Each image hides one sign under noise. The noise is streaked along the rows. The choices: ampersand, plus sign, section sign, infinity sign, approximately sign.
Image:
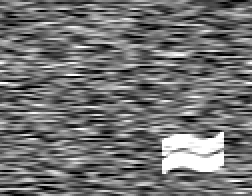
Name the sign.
approximately sign
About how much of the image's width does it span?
a quarter
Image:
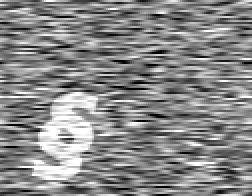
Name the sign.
section sign
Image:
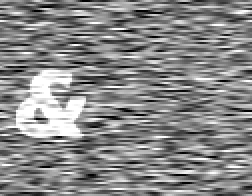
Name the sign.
ampersand
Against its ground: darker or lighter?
lighter
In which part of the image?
middle left
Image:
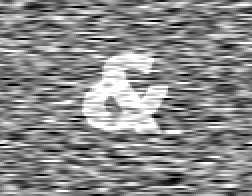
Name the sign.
ampersand
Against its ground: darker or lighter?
lighter
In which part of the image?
centre
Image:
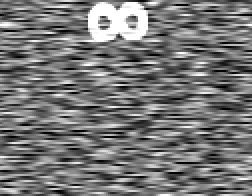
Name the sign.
infinity sign
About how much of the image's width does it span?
a quarter
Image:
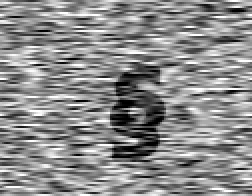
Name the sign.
section sign
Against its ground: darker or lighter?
darker
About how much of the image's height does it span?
half
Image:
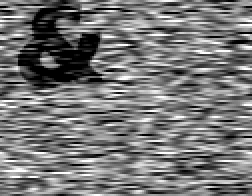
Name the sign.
ampersand
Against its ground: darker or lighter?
darker
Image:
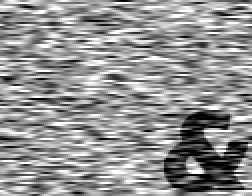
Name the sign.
ampersand
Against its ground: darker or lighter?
darker
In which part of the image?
bottom right
